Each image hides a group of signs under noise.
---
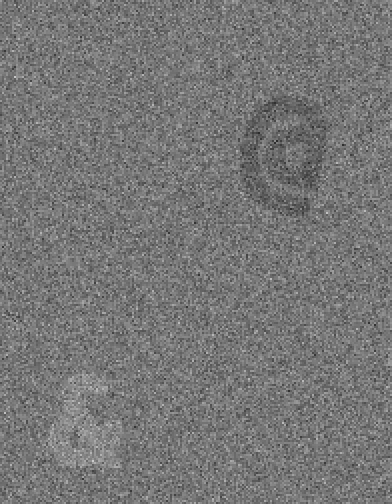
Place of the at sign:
top right
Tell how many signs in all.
2
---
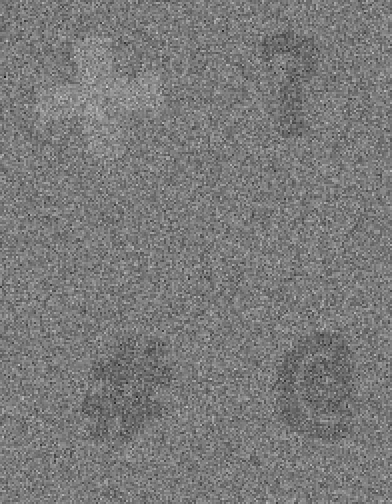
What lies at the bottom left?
hash sign
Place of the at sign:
bottom right
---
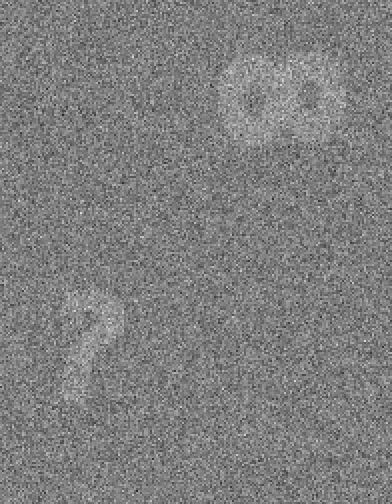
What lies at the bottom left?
question mark
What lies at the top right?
infinity sign
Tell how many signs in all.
2
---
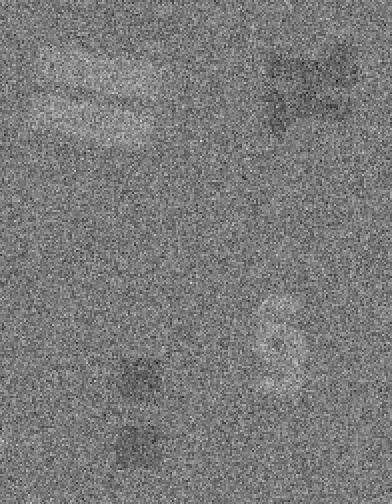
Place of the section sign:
bottom right
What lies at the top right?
not-equal sign
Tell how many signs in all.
4
